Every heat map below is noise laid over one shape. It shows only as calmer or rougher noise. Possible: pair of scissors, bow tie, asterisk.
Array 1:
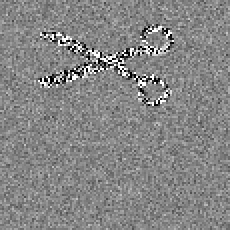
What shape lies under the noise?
pair of scissors
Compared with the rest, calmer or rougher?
rougher
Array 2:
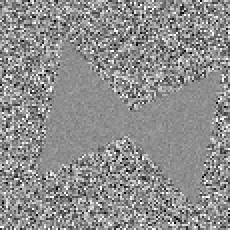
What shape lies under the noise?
bow tie
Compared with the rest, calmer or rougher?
calmer
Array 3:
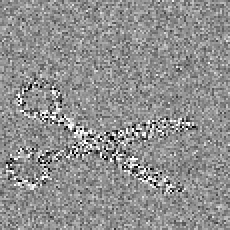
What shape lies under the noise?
pair of scissors
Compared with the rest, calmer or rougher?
rougher
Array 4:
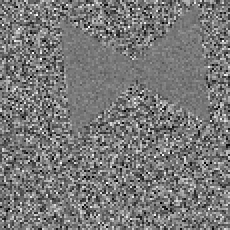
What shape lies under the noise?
bow tie
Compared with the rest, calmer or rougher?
calmer
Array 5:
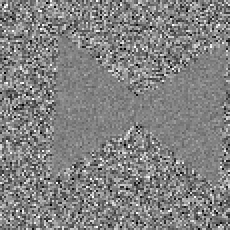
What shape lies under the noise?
bow tie
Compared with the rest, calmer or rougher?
calmer
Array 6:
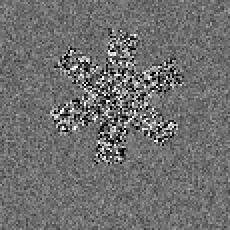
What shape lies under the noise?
asterisk
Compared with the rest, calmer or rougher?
rougher
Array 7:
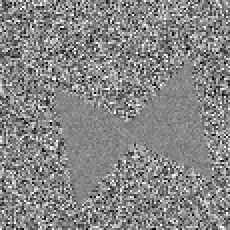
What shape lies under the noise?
bow tie
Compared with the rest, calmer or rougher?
calmer
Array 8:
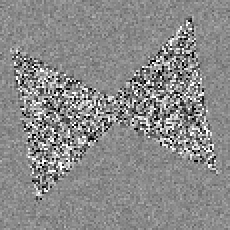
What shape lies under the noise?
bow tie
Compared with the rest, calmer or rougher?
rougher
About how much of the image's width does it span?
nearly all
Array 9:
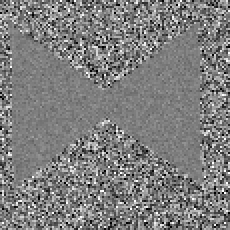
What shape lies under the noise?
bow tie
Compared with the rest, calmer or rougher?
calmer
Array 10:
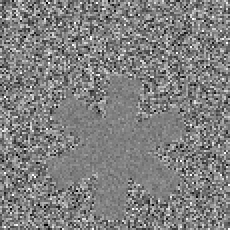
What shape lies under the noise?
asterisk
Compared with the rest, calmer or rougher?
calmer
